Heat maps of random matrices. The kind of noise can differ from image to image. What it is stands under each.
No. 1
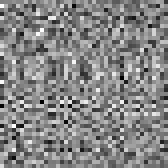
low rank plus noise
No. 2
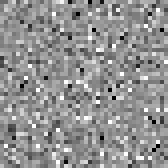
heavy tails
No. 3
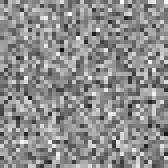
independent entries
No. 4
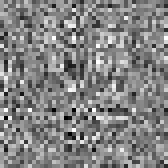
low rank plus noise
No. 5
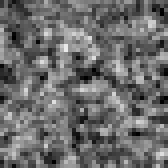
blotchy
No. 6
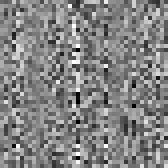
columns of uneven size
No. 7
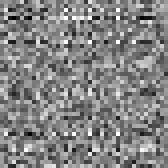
low rank plus noise
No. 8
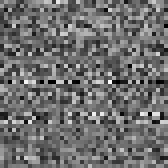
rows of uneven size
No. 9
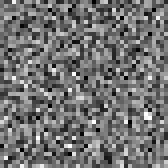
independent entries
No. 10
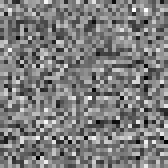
low rank plus noise
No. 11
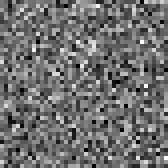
independent entries
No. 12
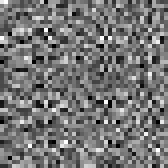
low rank plus noise
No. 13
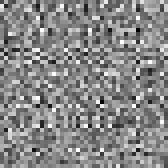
low rank plus noise
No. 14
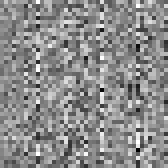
columns of uneven size
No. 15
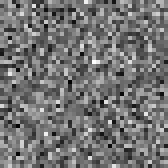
independent entries
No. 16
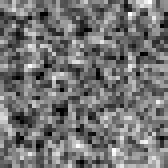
blotchy
